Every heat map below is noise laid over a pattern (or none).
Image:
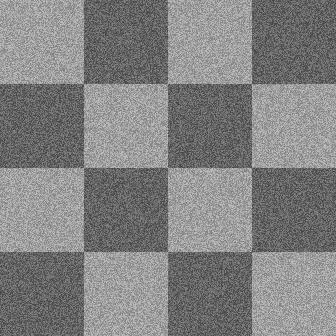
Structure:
a checkerboard
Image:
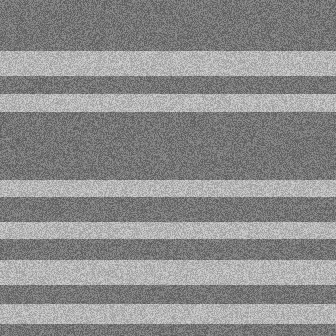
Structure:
bands of rows
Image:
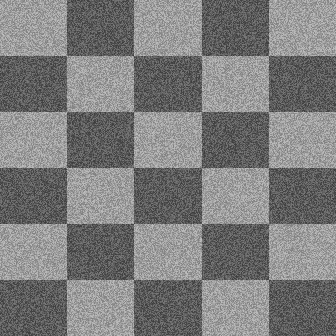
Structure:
a checkerboard
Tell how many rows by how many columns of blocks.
6 by 5
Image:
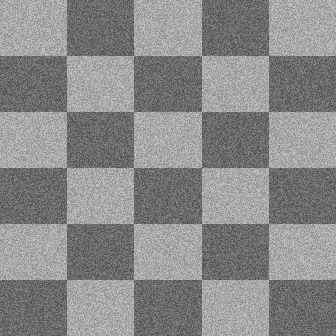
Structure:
a checkerboard
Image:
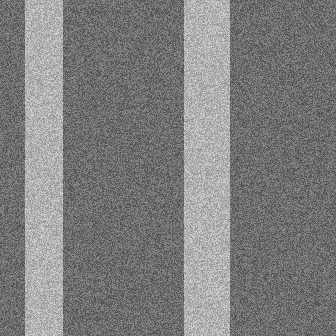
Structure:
bands of columns
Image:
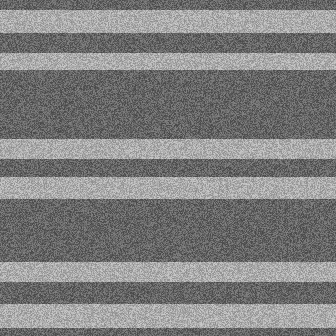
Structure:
bands of rows
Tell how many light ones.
6
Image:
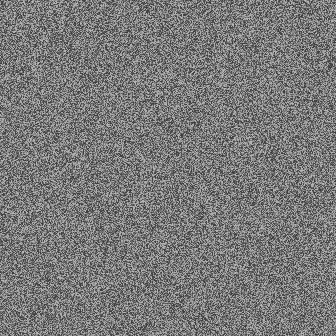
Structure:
only noise
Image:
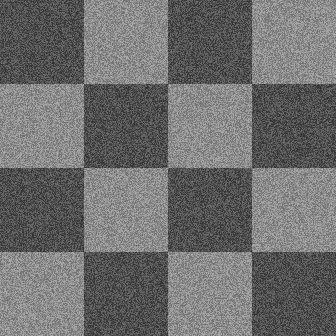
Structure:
a checkerboard
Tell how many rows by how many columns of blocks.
4 by 4
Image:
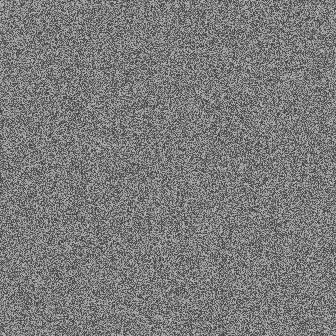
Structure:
only noise
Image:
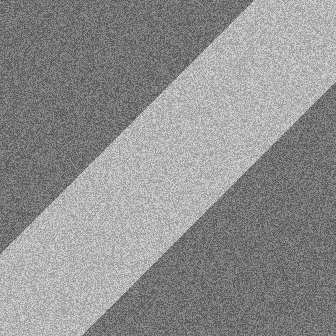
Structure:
a diagonal band
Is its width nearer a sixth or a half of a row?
a half
